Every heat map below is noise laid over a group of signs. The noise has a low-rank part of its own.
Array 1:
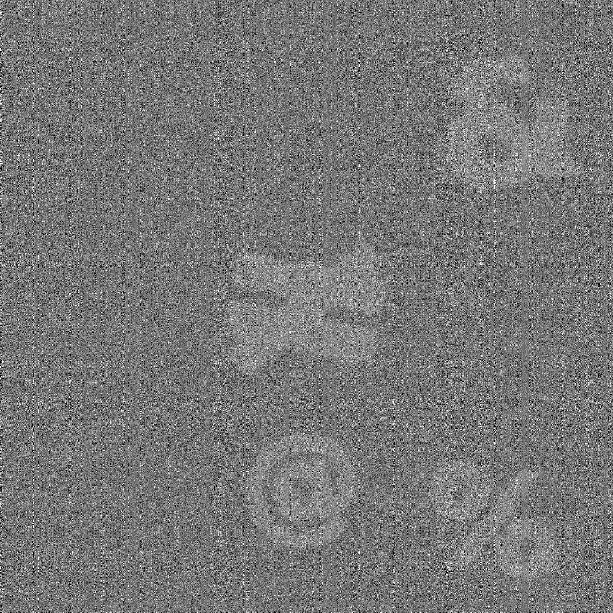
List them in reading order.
top right: ampersand; centre: not-equal sign; bottom middle: at sign; bottom right: percent sign
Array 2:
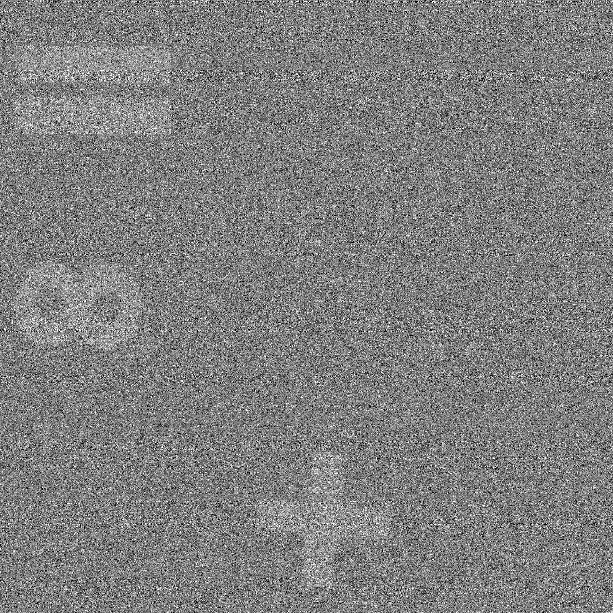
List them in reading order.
top left: equals sign; middle left: infinity sign; bottom middle: plus sign
